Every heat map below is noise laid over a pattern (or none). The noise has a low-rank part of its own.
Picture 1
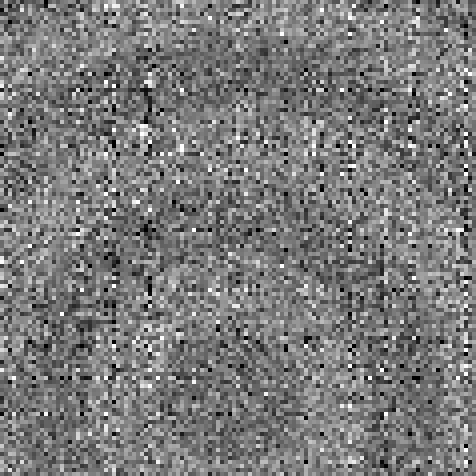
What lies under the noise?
rings round one point
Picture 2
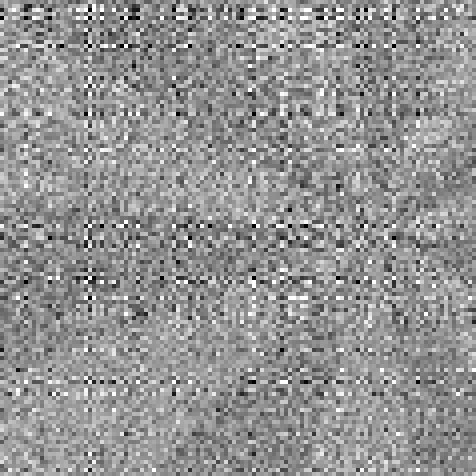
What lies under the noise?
spokes from one point
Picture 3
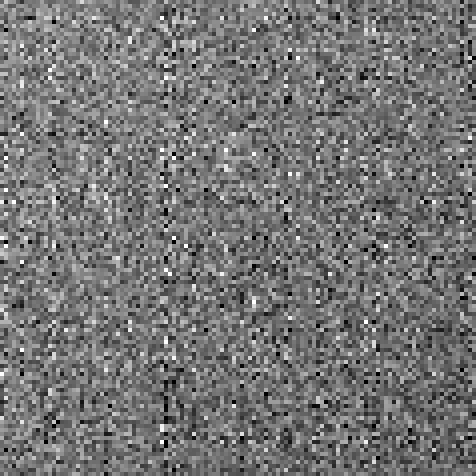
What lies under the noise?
a smooth slope
